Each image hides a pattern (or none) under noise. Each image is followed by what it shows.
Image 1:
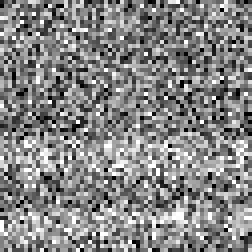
bands of rows
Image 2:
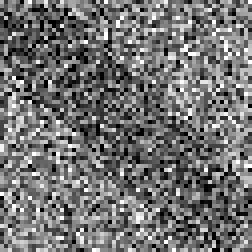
a diagonal band
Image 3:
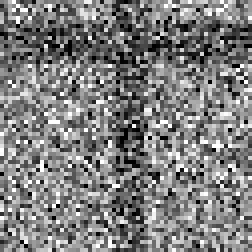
bands of rows crossing bands of columns
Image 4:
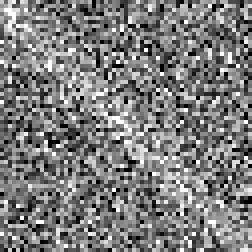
a diagonal band
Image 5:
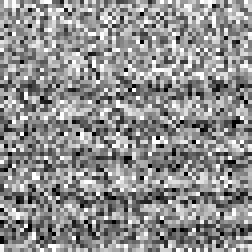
bands of rows
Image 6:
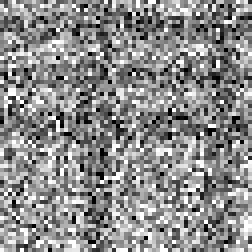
bands of rows crossing bands of columns
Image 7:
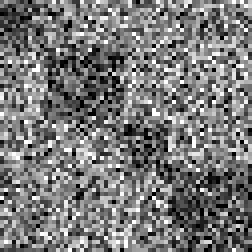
blocks along the diagonal
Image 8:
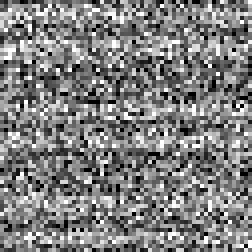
bands of rows
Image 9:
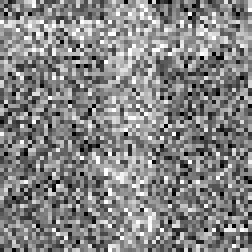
bands of rows crossing bands of columns
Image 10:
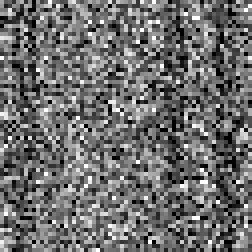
bands of columns
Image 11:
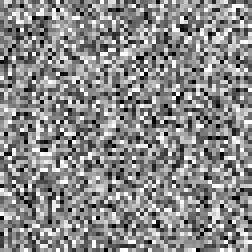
only noise
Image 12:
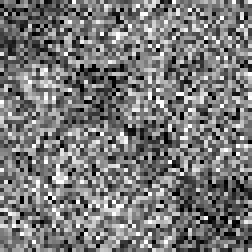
blocks along the diagonal
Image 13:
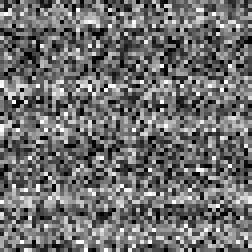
bands of rows
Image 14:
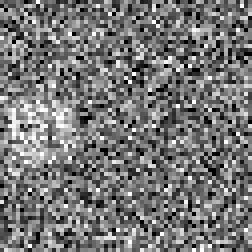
one block
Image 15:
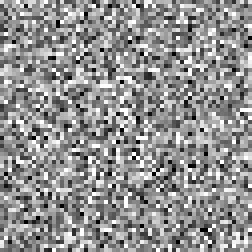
only noise
